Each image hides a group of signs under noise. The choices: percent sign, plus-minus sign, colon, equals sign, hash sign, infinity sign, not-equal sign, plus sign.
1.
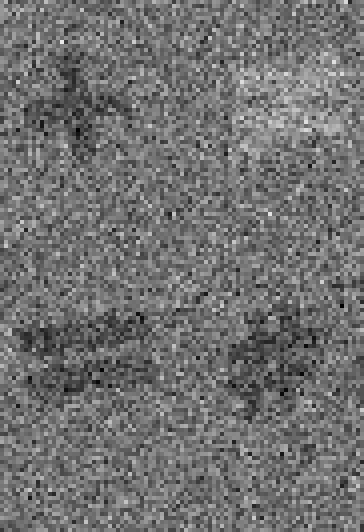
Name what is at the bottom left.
equals sign
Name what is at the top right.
not-equal sign
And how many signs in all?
4
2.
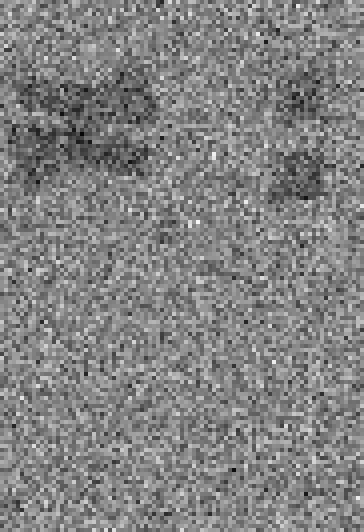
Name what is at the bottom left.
nothing
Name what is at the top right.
colon
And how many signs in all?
2
